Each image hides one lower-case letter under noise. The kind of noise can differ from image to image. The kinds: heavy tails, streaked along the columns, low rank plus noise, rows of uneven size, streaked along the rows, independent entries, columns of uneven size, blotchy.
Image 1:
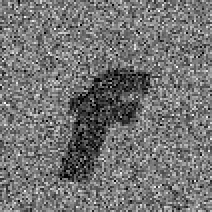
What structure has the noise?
independent entries
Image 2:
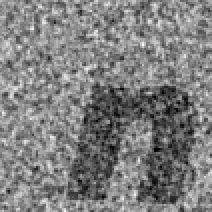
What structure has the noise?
blotchy
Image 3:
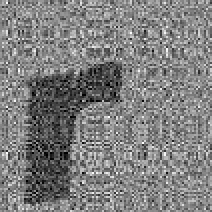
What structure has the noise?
low rank plus noise
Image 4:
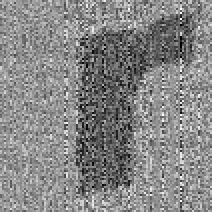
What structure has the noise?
columns of uneven size
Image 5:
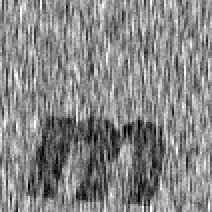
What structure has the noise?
streaked along the columns
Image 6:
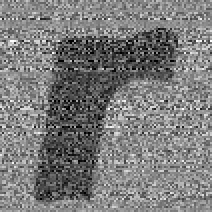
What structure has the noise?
rows of uneven size
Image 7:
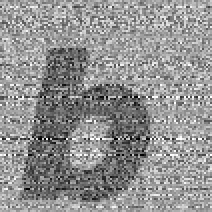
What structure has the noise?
rows of uneven size
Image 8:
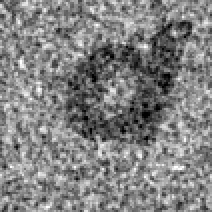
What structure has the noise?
blotchy
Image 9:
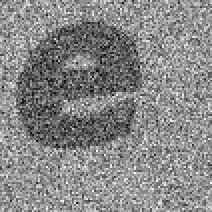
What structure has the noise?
independent entries
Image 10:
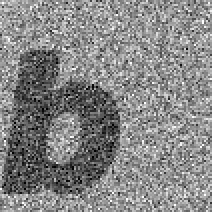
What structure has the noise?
independent entries
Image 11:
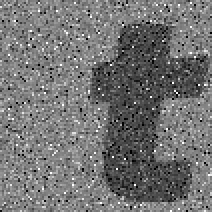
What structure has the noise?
heavy tails
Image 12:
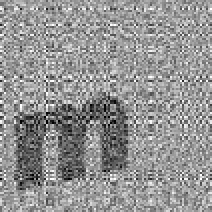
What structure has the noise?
low rank plus noise
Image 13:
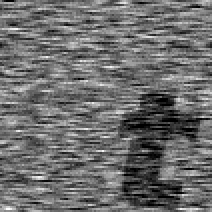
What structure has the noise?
streaked along the rows
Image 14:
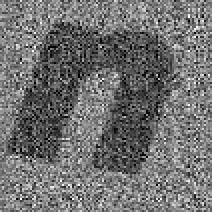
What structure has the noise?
low rank plus noise
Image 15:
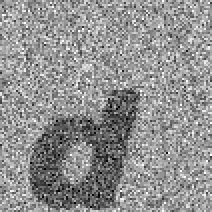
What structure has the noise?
independent entries
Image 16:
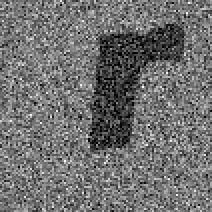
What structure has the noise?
independent entries
